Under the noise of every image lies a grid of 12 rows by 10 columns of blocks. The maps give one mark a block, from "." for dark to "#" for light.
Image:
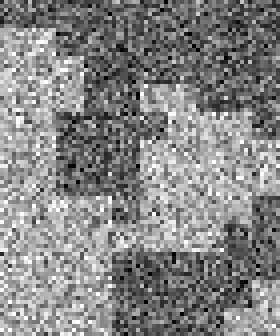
..........
##........
###.......
###..##...
##....###.
##...#####
##...#####
####.####.
########..
####......
####.....#
####....##
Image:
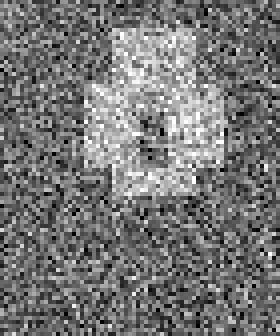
..........
....###...
....###...
...#####..
...##.##..
...##.##..
....###...
..........
..........
..........
..........
..........
